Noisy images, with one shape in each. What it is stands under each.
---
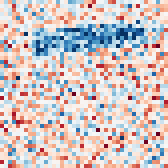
bar
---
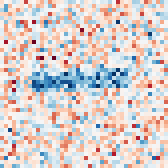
bar
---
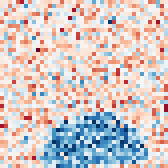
half disc
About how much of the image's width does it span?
two thirds
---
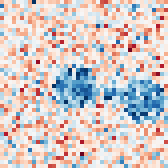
dumbbell
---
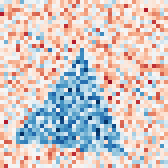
triangle
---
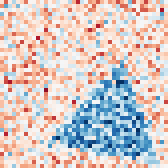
triangle
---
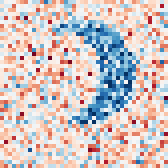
crescent
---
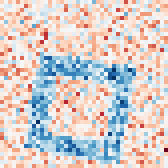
square frame
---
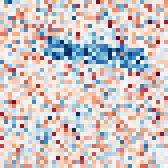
bar
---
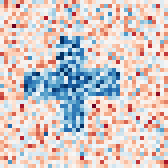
cross
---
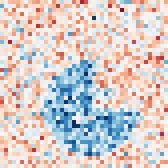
disc with a wedge cut out
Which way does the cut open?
up and right
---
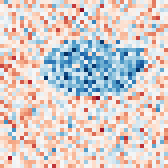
ellipse
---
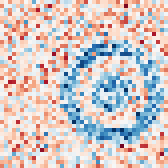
bullseye
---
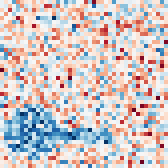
lollipop
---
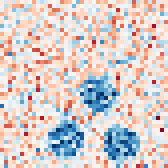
three dots
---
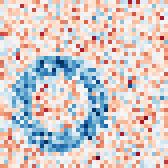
ring
